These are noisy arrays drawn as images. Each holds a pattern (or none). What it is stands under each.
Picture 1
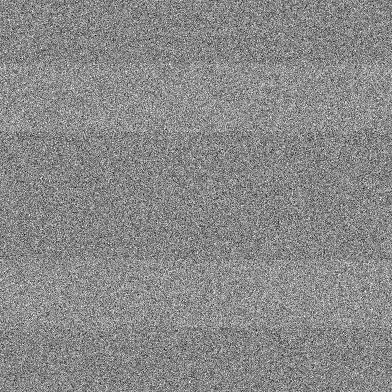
horizontal stripes
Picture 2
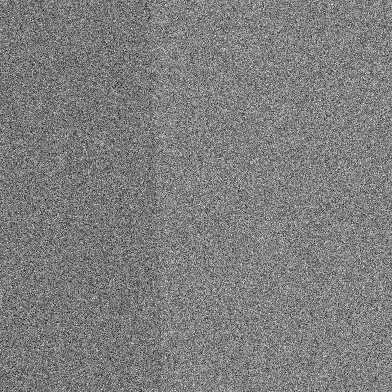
a sharp edge
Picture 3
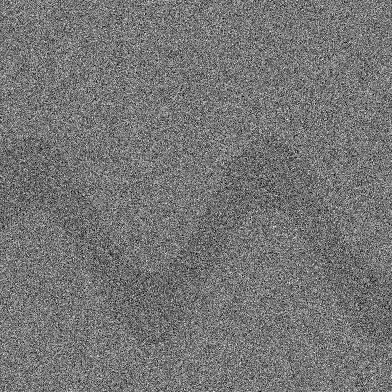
a wavy band
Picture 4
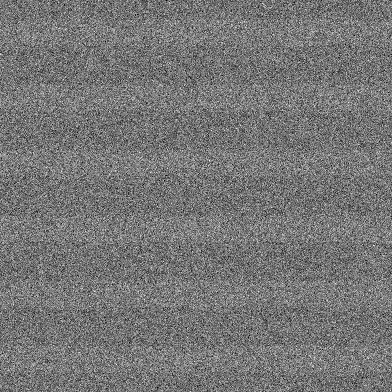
horizontal stripes
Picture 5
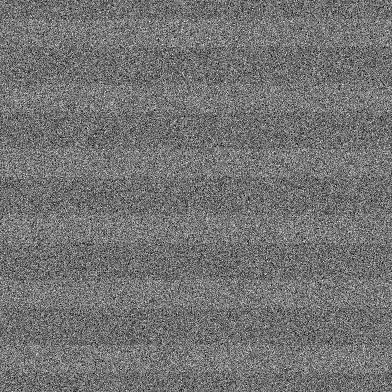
horizontal stripes
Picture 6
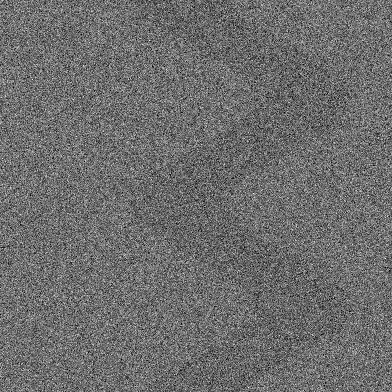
a wavy band
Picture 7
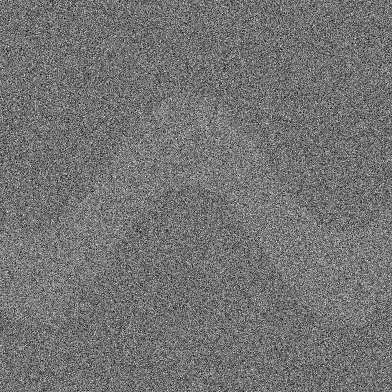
a wavy band
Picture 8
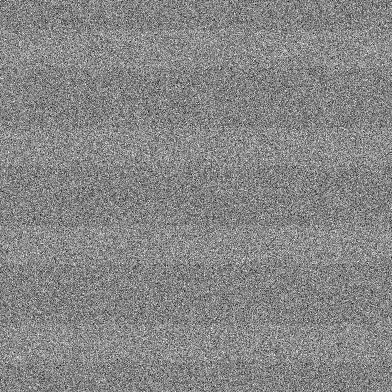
horizontal stripes
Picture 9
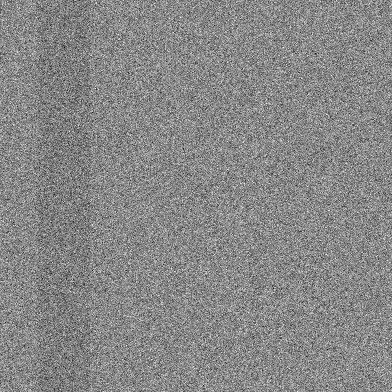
one vertical stripe
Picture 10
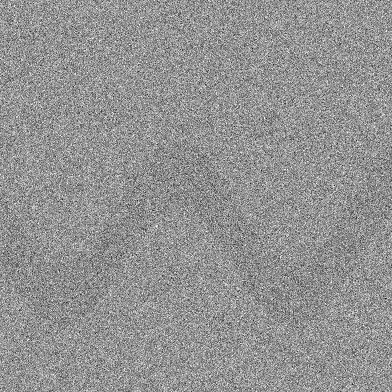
a wavy band
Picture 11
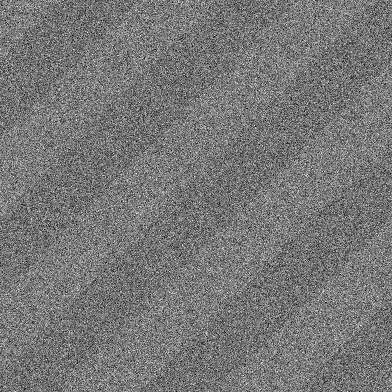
diagonal stripes
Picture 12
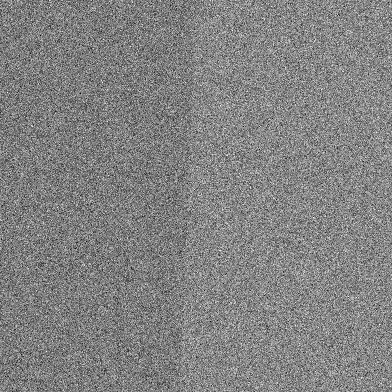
a sharp edge
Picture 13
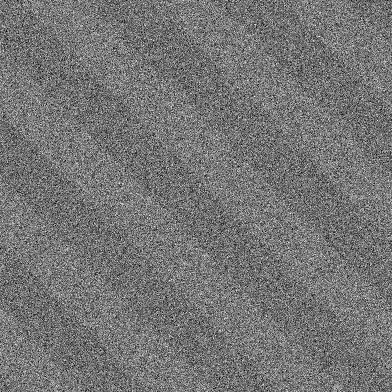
diagonal stripes
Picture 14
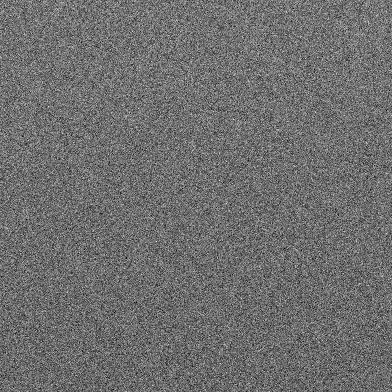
a smooth slope
